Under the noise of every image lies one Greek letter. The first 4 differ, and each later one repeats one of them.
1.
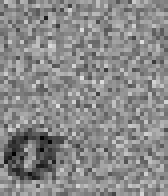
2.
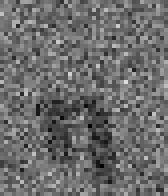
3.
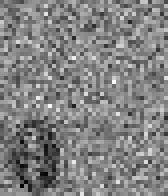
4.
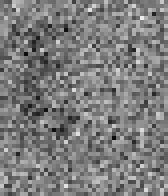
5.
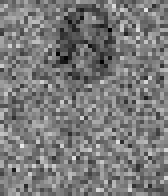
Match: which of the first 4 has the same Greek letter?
3
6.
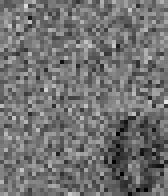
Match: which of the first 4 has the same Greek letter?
3
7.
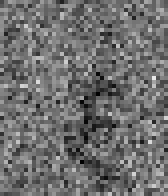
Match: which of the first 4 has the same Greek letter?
4
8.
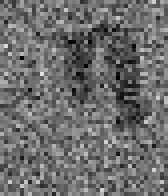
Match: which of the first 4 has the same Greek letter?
2
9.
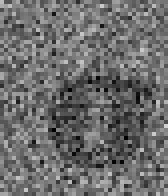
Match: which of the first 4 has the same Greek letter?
1
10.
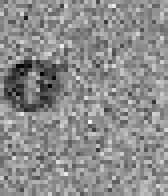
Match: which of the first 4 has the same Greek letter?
1
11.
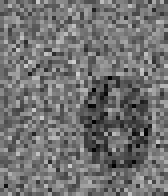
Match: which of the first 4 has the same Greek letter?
3
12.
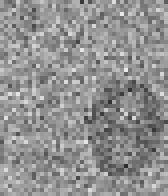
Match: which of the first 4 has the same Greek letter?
3
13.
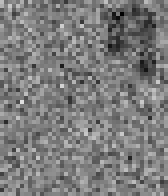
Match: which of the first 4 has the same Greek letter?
2
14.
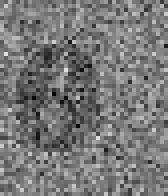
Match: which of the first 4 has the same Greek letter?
3
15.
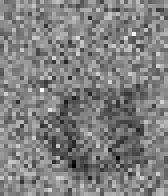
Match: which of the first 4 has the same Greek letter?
1
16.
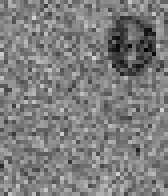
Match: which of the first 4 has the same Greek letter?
3
